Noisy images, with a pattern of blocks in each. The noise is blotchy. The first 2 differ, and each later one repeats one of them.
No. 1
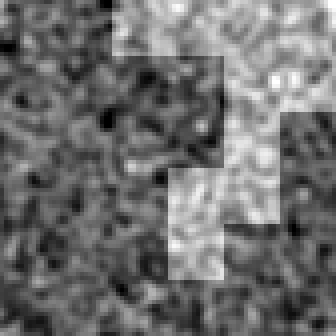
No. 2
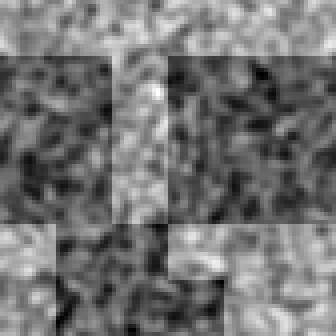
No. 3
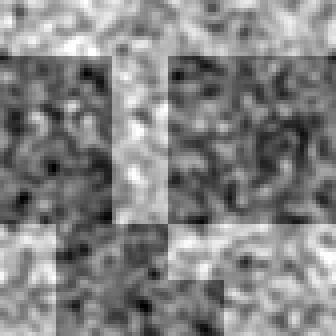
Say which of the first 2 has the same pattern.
2
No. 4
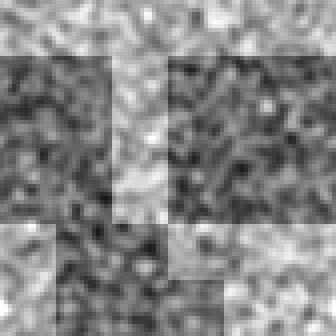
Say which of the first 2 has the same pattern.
2
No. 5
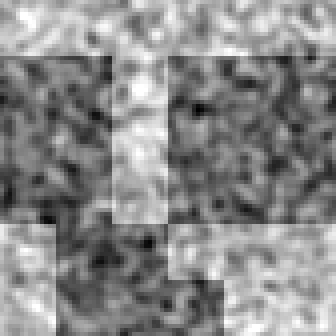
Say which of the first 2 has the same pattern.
2
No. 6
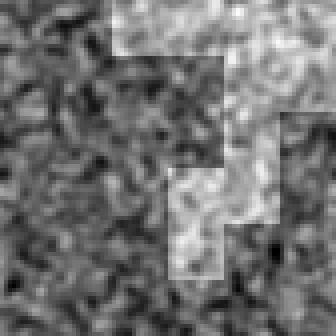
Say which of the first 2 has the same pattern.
1
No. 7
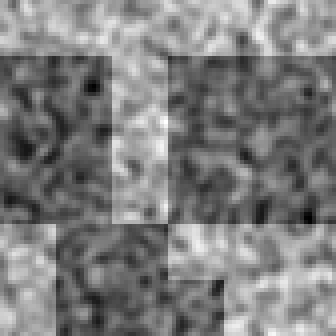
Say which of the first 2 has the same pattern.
2
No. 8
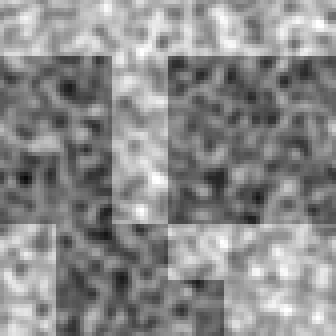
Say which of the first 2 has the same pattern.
2
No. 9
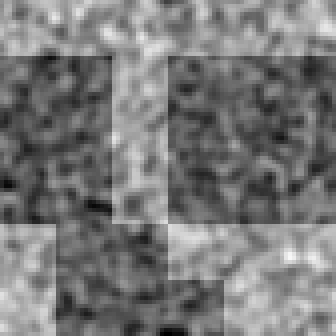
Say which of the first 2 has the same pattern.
2
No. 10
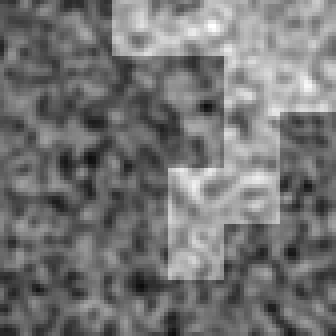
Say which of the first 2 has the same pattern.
1
